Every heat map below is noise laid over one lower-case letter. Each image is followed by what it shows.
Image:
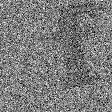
f
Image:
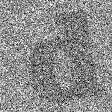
d
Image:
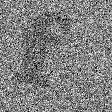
f
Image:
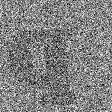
q
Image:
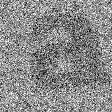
a
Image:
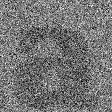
a
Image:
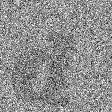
d
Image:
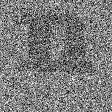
n
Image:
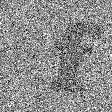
f
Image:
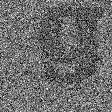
g
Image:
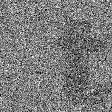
t
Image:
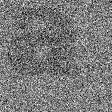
a
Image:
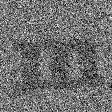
m
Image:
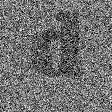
d
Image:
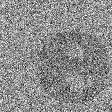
e
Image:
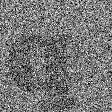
q
